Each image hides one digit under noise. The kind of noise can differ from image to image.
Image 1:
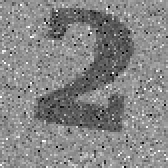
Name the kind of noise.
heavy tails
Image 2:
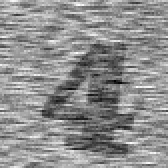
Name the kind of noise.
streaked along the rows
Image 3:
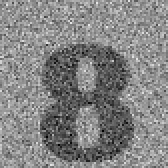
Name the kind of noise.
independent entries
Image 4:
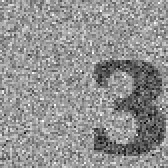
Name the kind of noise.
independent entries
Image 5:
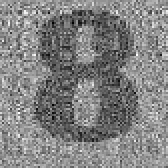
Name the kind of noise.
low rank plus noise
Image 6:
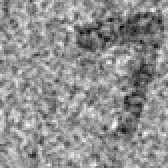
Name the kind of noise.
blotchy
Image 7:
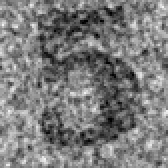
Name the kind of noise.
blotchy
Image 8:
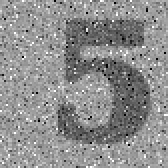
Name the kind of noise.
heavy tails
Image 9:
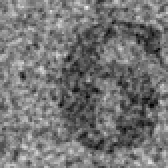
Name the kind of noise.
blotchy
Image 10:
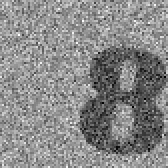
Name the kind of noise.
independent entries
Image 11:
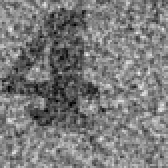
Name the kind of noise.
blotchy
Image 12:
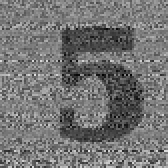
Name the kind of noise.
rows of uneven size
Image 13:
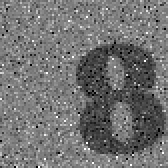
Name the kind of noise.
heavy tails
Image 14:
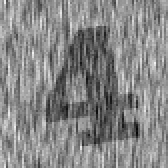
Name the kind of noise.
streaked along the columns
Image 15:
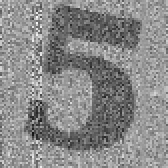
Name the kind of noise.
columns of uneven size
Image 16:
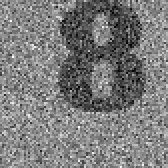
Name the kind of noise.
independent entries
